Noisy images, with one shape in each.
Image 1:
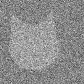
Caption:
light cat's head
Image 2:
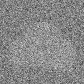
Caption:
light cloud
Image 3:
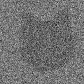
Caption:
dark cat's head
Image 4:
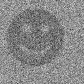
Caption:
dark smiling face
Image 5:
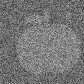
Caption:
light apple
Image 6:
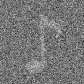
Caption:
light musical note
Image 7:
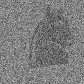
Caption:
dark chess knight
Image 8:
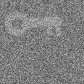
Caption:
light key
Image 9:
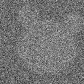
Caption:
light bear's head
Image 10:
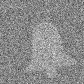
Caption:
light bell
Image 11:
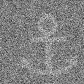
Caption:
light anchor
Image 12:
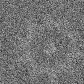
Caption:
light gear
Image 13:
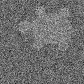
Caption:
light turtle
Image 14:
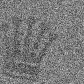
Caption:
dark chess queen
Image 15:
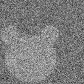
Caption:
light bear's head
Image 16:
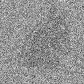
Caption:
dark chess knight
